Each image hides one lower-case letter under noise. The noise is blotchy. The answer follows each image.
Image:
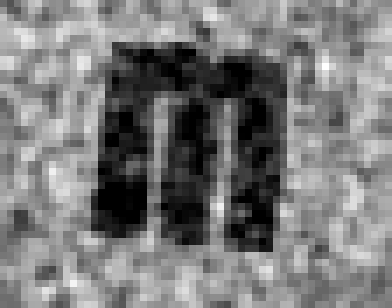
m
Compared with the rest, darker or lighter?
darker
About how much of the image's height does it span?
two thirds
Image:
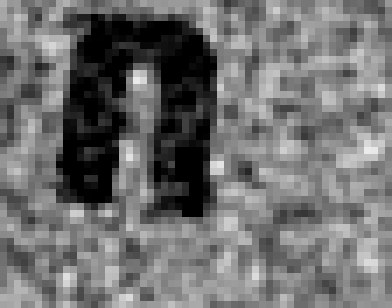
n
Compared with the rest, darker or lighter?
darker
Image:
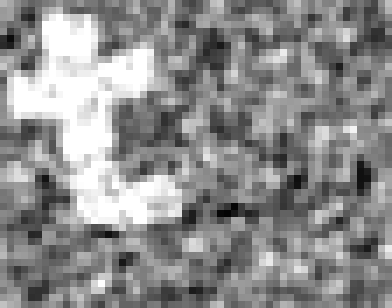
t
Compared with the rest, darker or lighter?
lighter
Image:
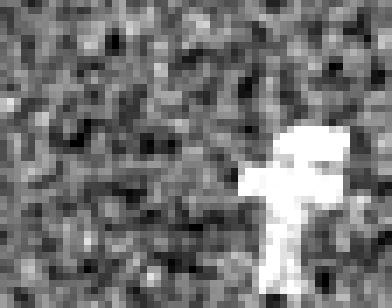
f
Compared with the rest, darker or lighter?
lighter
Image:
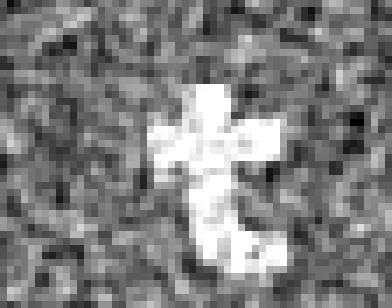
t
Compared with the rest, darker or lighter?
lighter
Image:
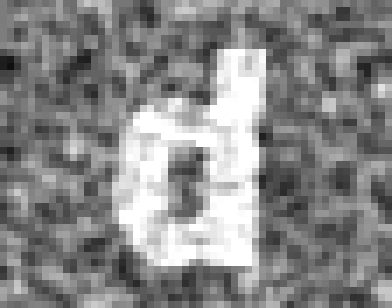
d
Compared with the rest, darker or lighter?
lighter
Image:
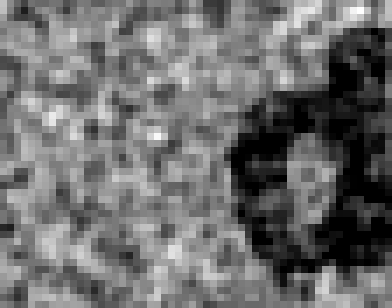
d
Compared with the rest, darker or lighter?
darker
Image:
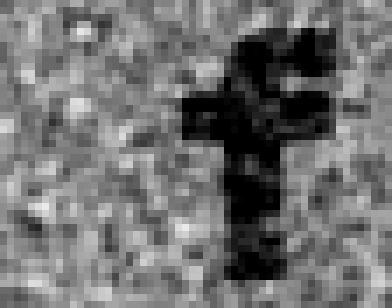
f
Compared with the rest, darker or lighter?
darker
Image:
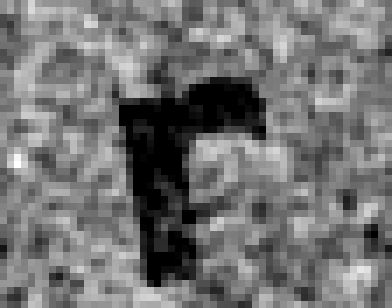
r
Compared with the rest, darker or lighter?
darker
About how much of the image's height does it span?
two thirds
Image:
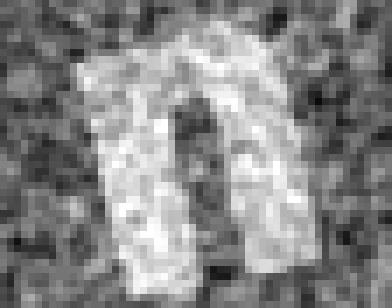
n
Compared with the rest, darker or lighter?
lighter
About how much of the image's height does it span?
nearly all
